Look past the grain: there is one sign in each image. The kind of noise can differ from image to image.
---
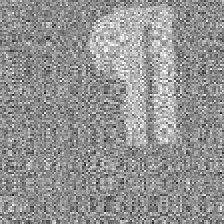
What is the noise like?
low rank plus noise
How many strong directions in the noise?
three or four
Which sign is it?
pilcrow
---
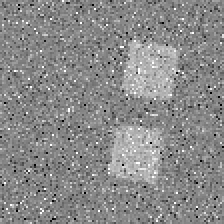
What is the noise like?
heavy tails
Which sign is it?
colon
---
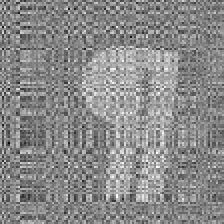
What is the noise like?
low rank plus noise
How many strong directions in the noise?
one
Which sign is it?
pilcrow
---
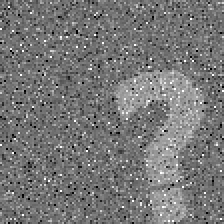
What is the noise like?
heavy tails
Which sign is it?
question mark
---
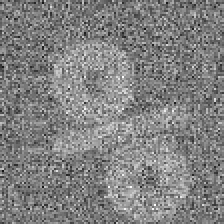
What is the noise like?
low rank plus noise
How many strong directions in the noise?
five to eight
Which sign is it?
percent sign
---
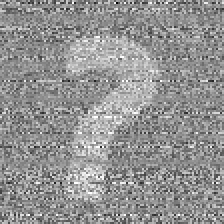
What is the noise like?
rows of uneven size
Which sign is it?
question mark
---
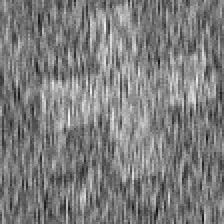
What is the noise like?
streaked along the columns
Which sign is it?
plus sign
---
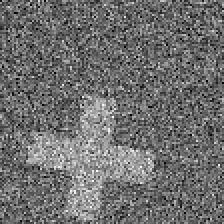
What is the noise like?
independent entries
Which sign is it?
plus sign
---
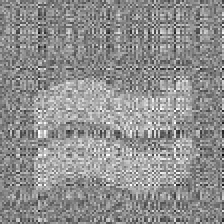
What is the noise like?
low rank plus noise
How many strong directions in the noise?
one
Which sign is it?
approximately sign
